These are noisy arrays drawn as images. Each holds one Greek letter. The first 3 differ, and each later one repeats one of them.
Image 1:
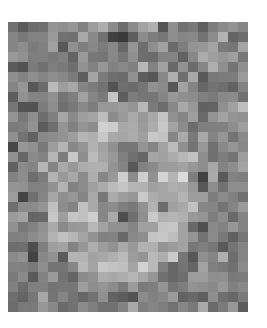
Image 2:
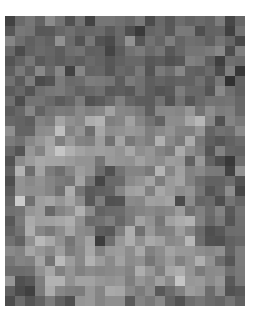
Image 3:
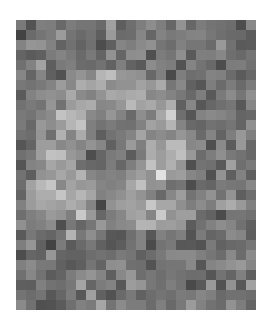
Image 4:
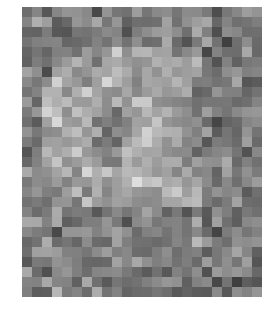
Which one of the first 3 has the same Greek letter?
2
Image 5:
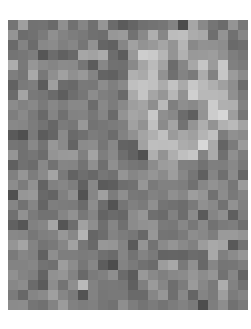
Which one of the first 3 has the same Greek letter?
1
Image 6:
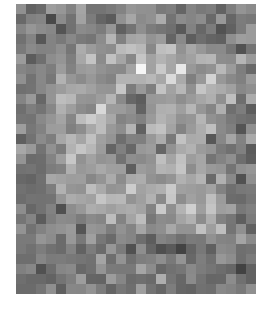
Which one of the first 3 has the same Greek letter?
2
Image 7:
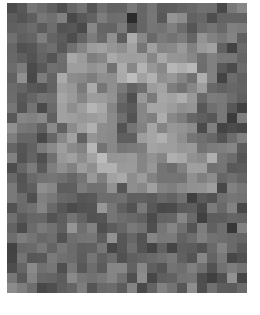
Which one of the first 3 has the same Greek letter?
2
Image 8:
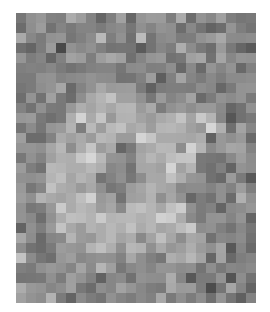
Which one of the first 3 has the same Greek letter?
2
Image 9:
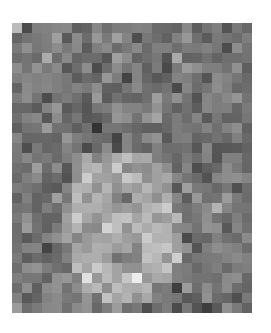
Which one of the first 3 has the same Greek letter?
1
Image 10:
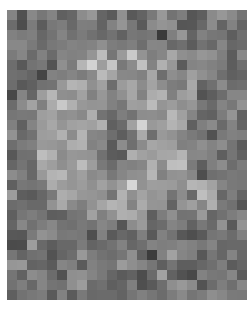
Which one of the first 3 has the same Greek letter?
2
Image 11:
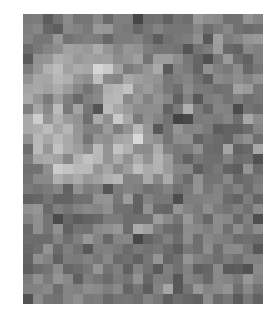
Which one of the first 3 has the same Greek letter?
2
